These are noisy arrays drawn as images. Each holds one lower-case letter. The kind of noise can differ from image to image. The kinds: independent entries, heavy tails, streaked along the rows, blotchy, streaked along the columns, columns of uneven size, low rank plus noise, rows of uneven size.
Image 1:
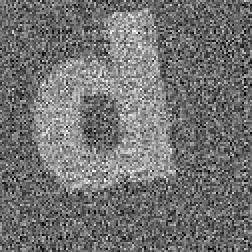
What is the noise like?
low rank plus noise
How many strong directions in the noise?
three or four
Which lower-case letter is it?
d
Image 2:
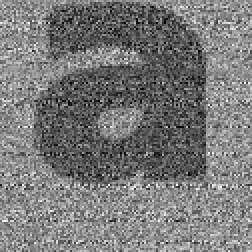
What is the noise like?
rows of uneven size
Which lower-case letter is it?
a
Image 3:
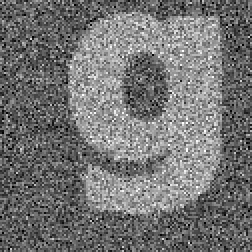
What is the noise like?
independent entries
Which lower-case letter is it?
g
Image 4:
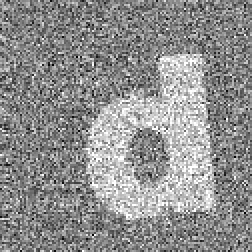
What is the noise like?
low rank plus noise
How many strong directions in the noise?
five to eight
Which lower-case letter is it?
d
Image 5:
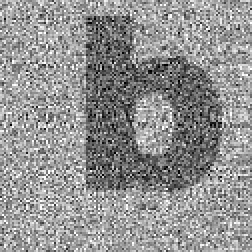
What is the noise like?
low rank plus noise
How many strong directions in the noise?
one
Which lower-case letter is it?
b
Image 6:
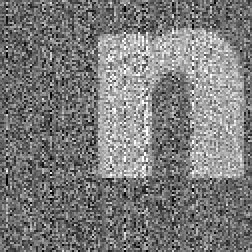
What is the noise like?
columns of uneven size
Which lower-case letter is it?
n
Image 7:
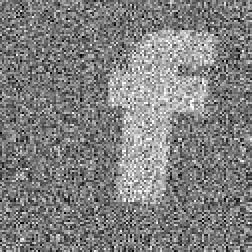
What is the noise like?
low rank plus noise
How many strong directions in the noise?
one
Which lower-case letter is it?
f
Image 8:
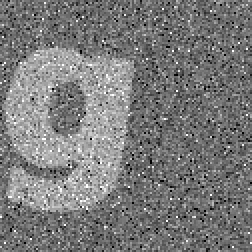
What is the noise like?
heavy tails
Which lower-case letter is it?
g
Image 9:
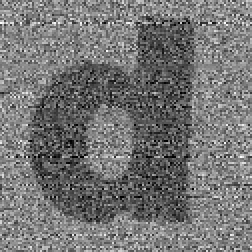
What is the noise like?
rows of uneven size
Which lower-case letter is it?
d
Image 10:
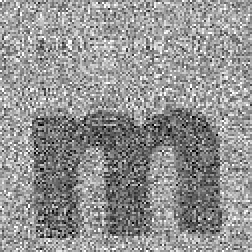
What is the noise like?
low rank plus noise
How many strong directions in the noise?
two
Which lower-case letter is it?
m
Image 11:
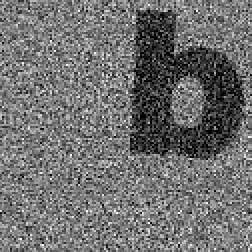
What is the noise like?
low rank plus noise
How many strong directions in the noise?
five to eight
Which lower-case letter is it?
b
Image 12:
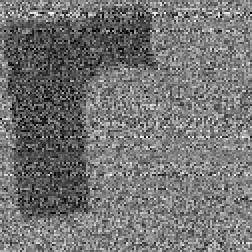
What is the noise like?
rows of uneven size
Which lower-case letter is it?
r
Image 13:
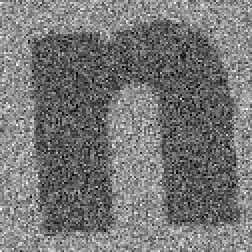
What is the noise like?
independent entries
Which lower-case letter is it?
n
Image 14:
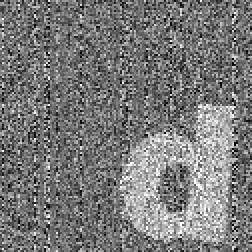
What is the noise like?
columns of uneven size
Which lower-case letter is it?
d
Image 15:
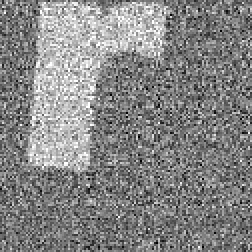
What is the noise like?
low rank plus noise
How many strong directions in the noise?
two
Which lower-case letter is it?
r
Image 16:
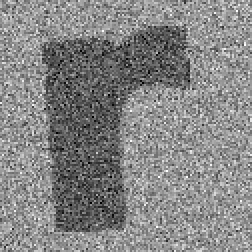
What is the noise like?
independent entries
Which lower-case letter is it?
r
